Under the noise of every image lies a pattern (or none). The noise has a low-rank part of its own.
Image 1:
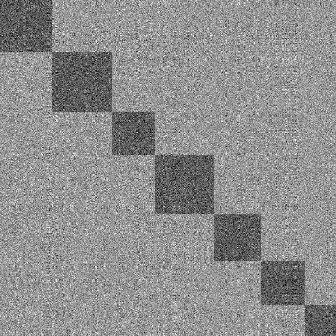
blocks along the diagonal
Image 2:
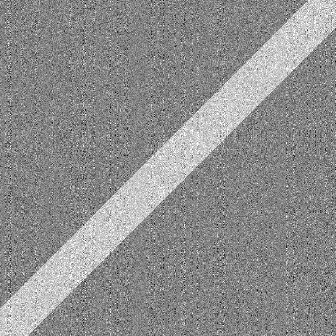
a diagonal band
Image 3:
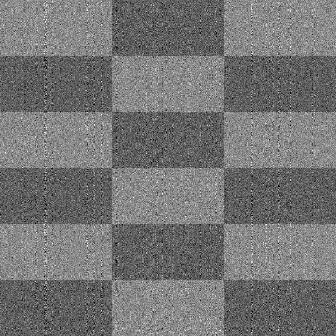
a checkerboard
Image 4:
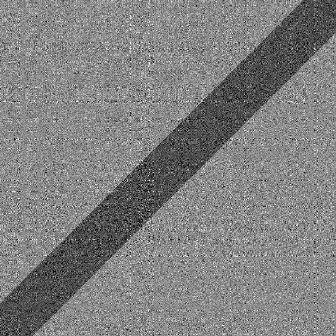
a diagonal band
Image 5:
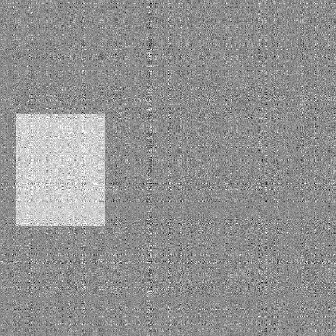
one block
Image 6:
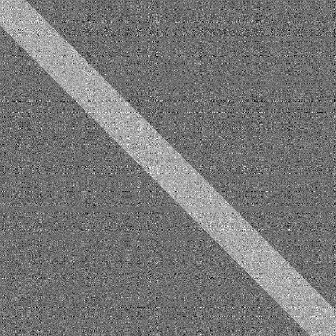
a diagonal band
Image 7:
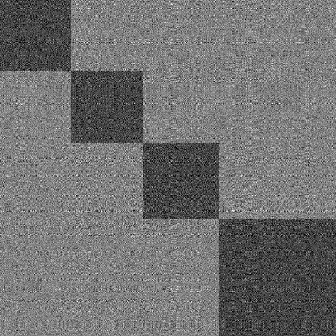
blocks along the diagonal
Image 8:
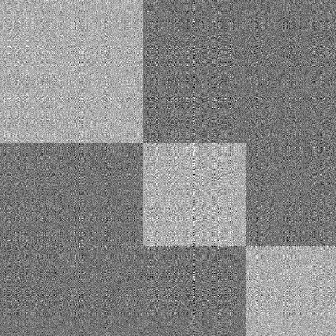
blocks along the diagonal
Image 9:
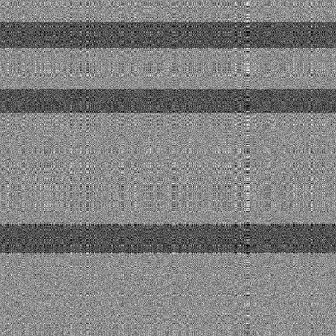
bands of rows
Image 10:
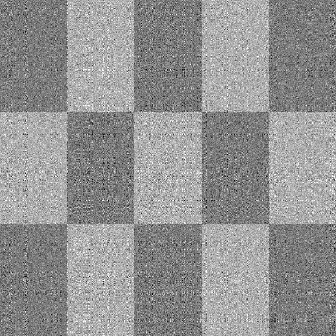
a checkerboard
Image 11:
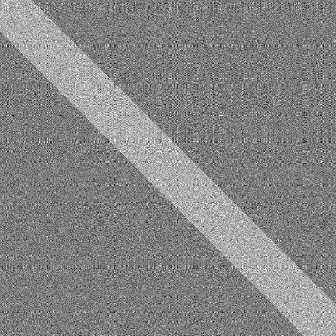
a diagonal band
